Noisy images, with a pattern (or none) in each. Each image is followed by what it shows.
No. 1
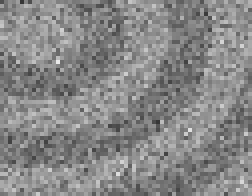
rings round one point
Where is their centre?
top left
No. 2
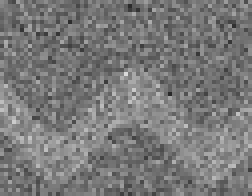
a wavy band
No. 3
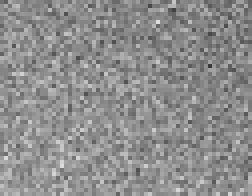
a smooth slope
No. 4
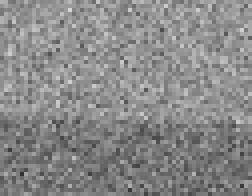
a sharp edge
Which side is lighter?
top
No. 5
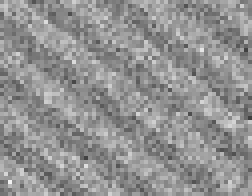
diagonal stripes
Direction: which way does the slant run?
top left to bottom right
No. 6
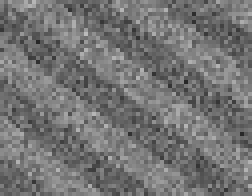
diagonal stripes
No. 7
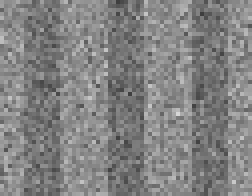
vertical stripes
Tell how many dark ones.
3
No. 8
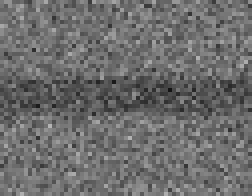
one horizontal stripe
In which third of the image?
middle
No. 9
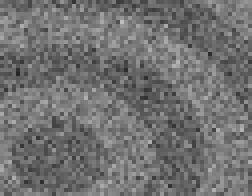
rings round one point
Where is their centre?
bottom left
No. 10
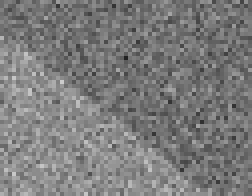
a sharp edge
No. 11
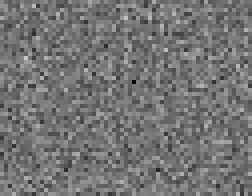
only noise
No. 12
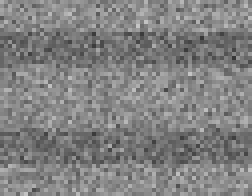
horizontal stripes
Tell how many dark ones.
2
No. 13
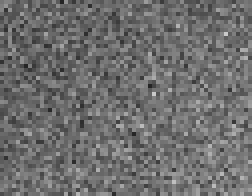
a smooth slope
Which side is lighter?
bottom right
